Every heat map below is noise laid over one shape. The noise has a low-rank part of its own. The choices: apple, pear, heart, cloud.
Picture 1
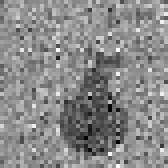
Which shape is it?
pear
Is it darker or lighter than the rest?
darker
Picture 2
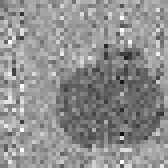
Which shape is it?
apple
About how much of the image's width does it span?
two thirds
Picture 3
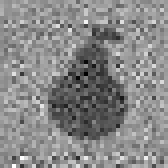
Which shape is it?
pear
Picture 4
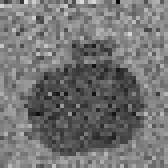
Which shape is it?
apple
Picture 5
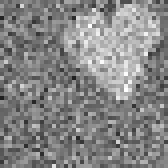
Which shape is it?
heart
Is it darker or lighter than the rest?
lighter
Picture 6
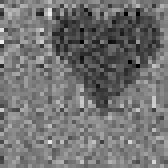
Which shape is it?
heart
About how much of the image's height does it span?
two thirds
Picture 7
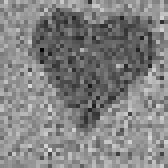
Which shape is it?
heart
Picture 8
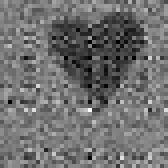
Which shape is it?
heart
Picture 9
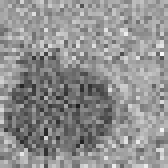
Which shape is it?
apple
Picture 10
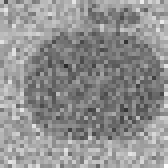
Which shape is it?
apple
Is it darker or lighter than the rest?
darker
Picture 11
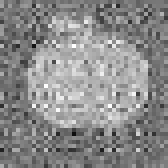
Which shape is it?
apple
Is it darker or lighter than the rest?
lighter
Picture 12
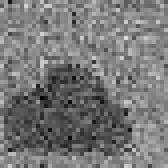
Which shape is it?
cloud
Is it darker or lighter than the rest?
darker
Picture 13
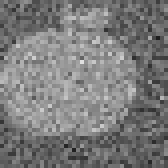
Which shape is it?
apple
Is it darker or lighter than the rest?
lighter
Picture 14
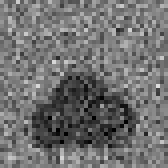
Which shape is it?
cloud
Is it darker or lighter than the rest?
darker
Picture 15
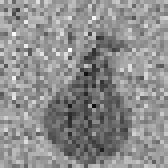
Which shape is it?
pear
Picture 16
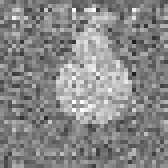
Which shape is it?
pear
